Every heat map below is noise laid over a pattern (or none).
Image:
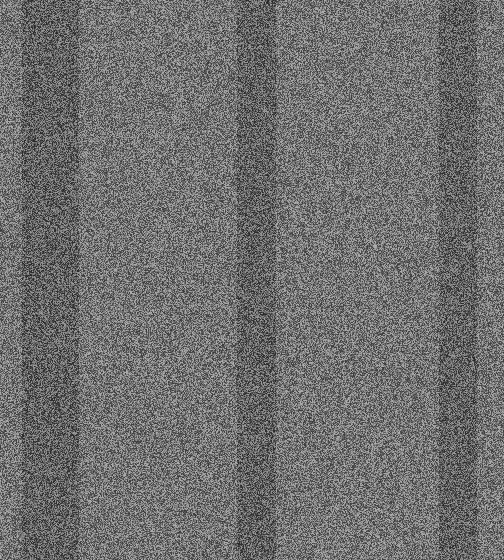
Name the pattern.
bands of columns
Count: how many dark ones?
3
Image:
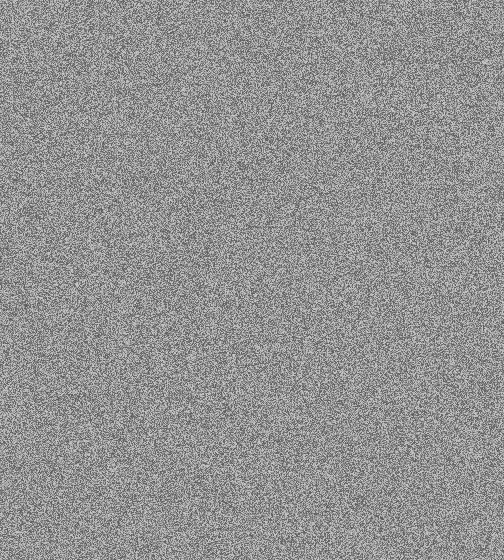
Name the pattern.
only noise
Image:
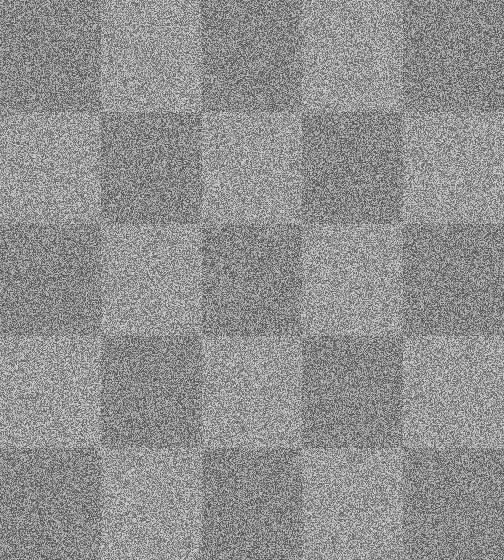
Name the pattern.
a checkerboard
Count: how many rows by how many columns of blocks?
5 by 5
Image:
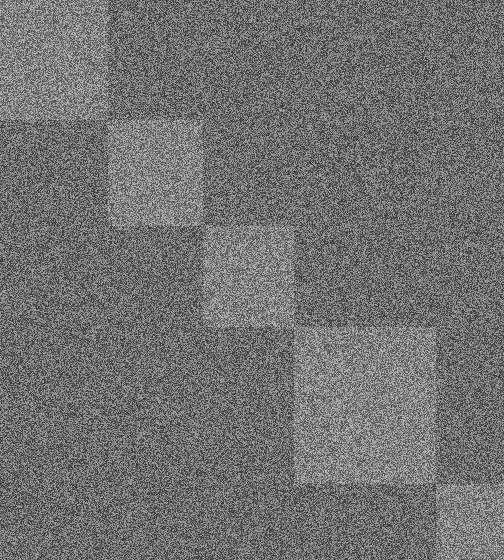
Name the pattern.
blocks along the diagonal
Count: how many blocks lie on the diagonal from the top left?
5
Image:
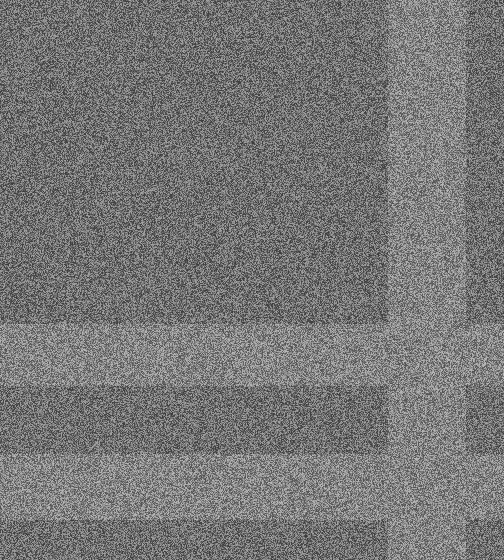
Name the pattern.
bands of rows crossing bands of columns
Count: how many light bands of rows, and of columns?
2 and 1
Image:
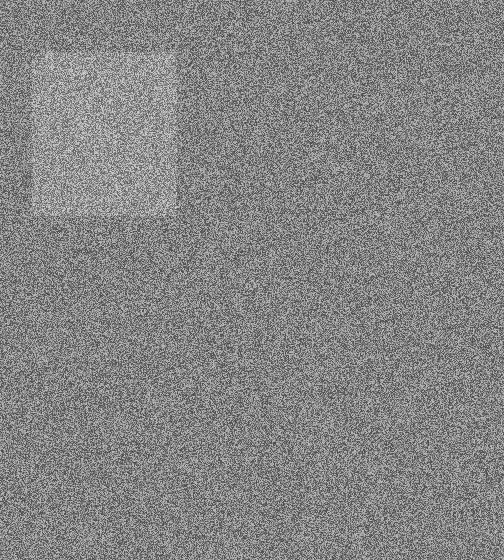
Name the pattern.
one block
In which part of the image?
top left
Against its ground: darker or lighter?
lighter
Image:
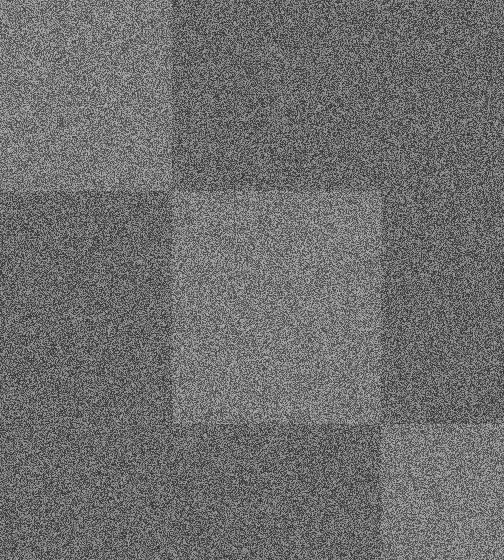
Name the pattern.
blocks along the diagonal
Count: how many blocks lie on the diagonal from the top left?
3
